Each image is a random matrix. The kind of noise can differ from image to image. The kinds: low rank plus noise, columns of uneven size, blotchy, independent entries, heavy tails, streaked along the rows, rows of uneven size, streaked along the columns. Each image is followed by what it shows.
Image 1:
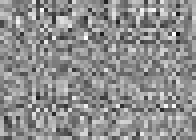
low rank plus noise
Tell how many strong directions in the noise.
three or four
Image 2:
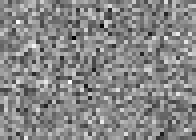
independent entries
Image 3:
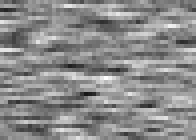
streaked along the rows
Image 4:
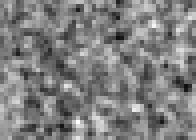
blotchy
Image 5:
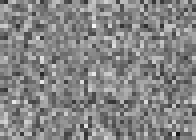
low rank plus noise
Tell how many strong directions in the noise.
three or four
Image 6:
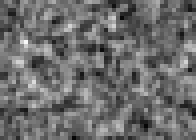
blotchy
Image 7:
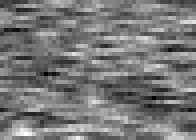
streaked along the rows
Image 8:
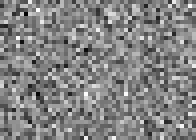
independent entries
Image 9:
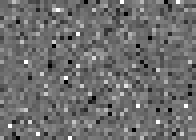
heavy tails
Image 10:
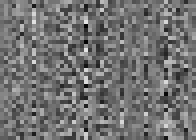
columns of uneven size
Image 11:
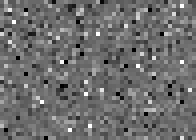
heavy tails
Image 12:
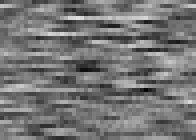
streaked along the rows
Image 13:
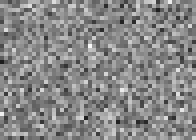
independent entries
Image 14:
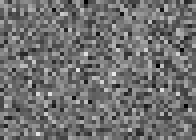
independent entries
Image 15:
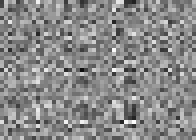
low rank plus noise
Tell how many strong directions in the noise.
two
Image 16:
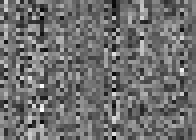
columns of uneven size
